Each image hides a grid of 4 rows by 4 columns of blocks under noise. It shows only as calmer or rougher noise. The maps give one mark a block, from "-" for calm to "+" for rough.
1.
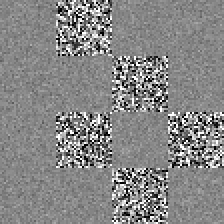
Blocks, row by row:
- + - -
- - + -
- + - +
- - + -
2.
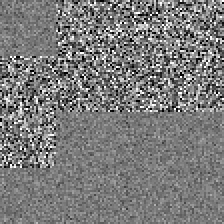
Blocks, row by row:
- + + +
+ + + +
+ - - -
- - - -
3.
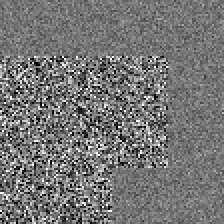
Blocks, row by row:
- - - -
+ + + -
+ + + -
+ + - -
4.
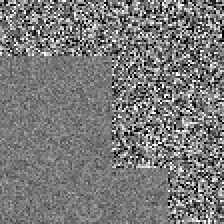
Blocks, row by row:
+ + + +
- - + +
- - + +
- - - +
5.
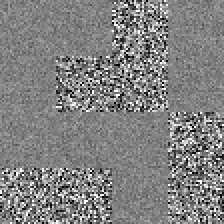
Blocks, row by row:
- - + -
- + + -
- - - +
+ + - +
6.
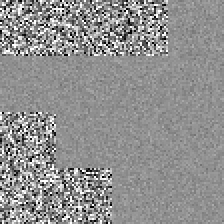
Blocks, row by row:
+ + + -
- - - -
+ - - -
+ + - -
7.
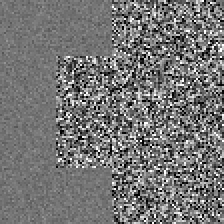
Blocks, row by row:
- - + +
- + + +
- + + +
- - + +
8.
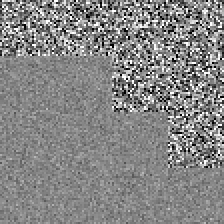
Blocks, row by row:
+ + + +
- - + +
- - - +
- - - -
